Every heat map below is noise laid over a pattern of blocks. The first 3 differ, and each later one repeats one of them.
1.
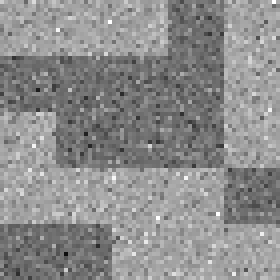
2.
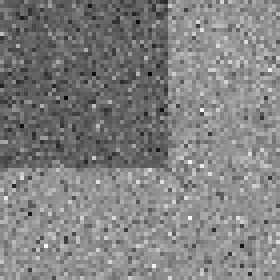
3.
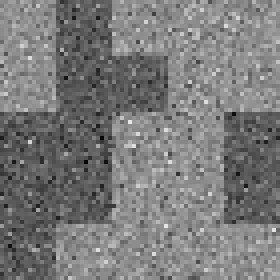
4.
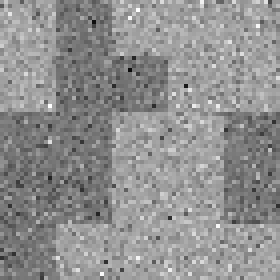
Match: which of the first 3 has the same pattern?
3
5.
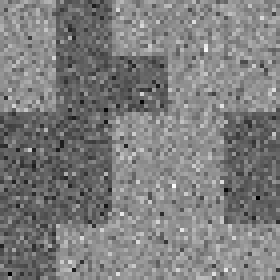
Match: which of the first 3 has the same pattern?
3
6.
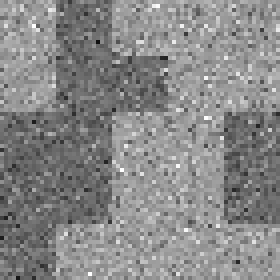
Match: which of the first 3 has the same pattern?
3
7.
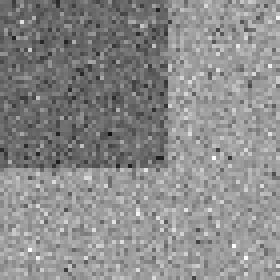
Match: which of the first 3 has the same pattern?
2
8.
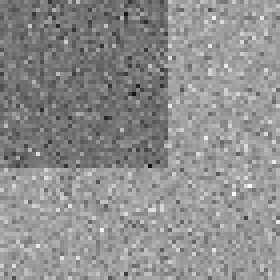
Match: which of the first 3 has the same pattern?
2
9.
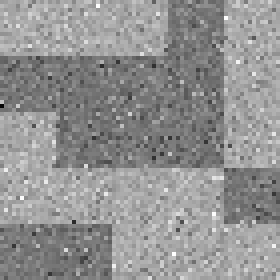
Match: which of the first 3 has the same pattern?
1
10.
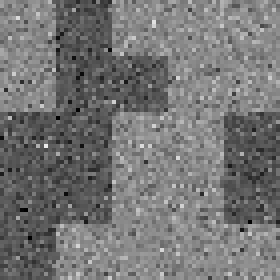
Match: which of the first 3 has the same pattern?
3
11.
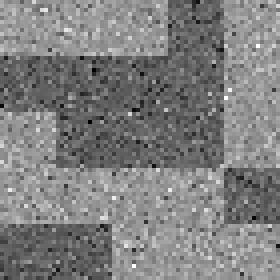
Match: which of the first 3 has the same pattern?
1
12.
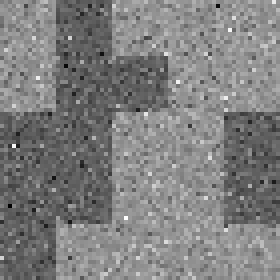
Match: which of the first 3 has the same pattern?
3
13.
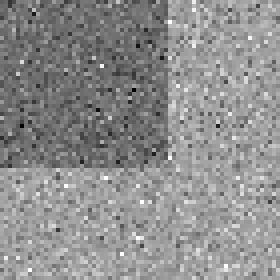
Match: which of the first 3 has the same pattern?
2
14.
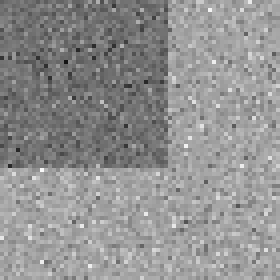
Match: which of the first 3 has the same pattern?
2
